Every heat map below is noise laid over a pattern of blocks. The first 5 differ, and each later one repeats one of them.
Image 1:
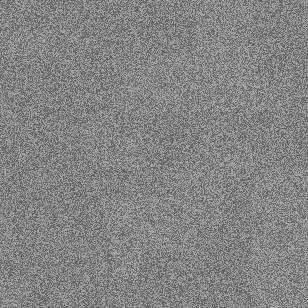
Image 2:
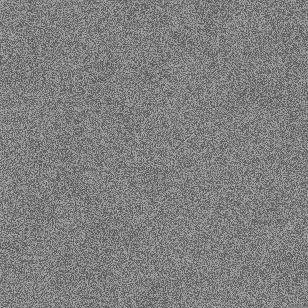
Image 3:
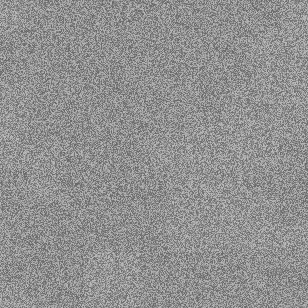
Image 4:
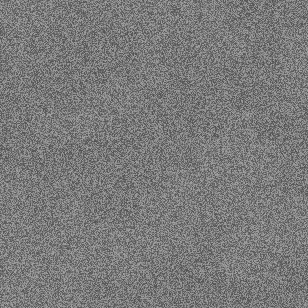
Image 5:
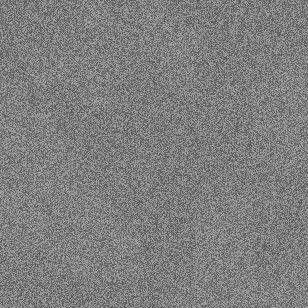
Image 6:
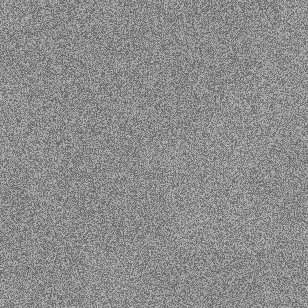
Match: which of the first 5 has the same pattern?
3
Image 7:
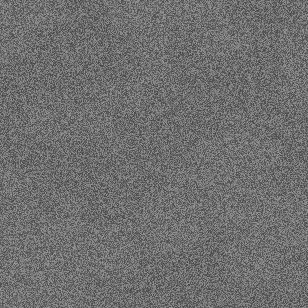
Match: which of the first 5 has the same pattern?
4
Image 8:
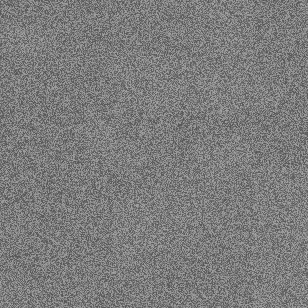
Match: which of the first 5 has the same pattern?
1
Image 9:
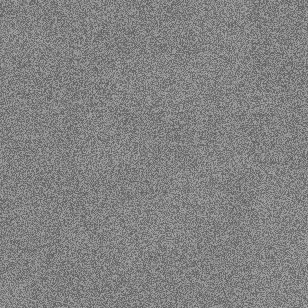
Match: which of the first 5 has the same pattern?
1
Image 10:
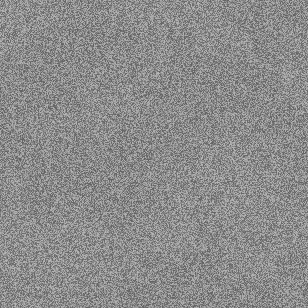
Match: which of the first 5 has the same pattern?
4
